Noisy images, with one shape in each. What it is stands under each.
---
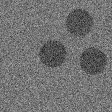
three dots
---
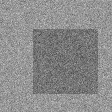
square
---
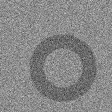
ring
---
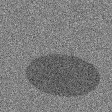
ellipse
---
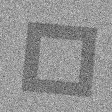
square frame
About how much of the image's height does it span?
two thirds
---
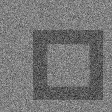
square frame
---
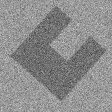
square with a notch
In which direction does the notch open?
up and right
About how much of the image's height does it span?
nearly all
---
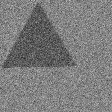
triangle
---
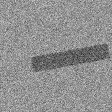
bar
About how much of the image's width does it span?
two thirds
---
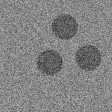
three dots
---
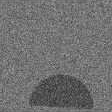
half disc
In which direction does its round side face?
up
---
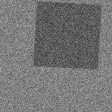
square
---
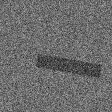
bar
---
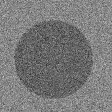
disc
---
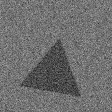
triangle
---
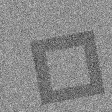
square frame
